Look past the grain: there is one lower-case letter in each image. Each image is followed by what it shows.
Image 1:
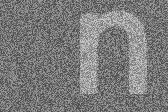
n
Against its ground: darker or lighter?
lighter
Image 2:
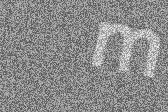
m
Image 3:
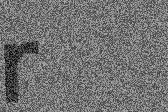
r
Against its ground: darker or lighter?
darker
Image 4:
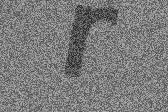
r
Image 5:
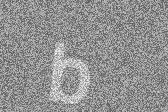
b
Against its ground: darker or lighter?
lighter
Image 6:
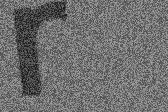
r
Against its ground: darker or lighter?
darker
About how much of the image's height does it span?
nearly all
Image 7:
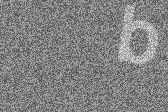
b
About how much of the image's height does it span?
half
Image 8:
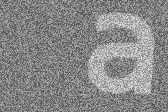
a
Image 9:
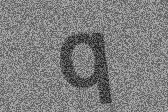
q
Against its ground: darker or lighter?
darker
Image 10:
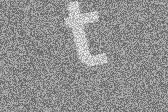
t
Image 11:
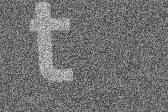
t
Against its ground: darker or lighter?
lighter
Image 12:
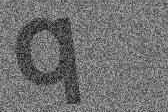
q
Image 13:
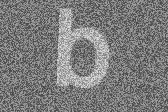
b
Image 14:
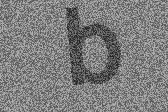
b
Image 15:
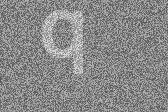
q
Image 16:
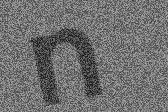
n
